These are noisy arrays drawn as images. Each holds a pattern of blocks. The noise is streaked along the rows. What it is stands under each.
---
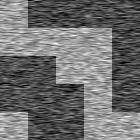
mirrored about the diagonal from the bottom left
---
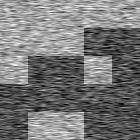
no symmetry
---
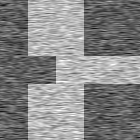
top and bottom mirror each other
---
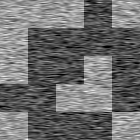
mirrored about the diagonal from the top left
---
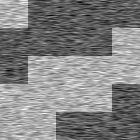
no symmetry
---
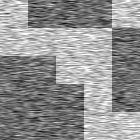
mirrored about the diagonal from the bottom left
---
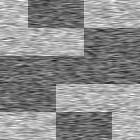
the same after a half turn
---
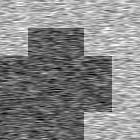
mirrored about the diagonal from the bottom left
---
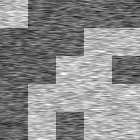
mirrored about the diagonal from the top left
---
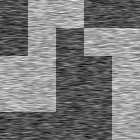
no symmetry
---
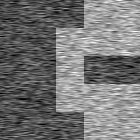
top and bottom mirror each other
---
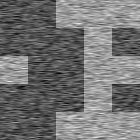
top and bottom mirror each other
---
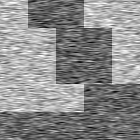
no symmetry
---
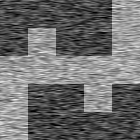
the same after a half turn
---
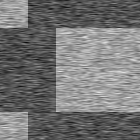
top and bottom mirror each other
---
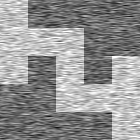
the same after a half turn
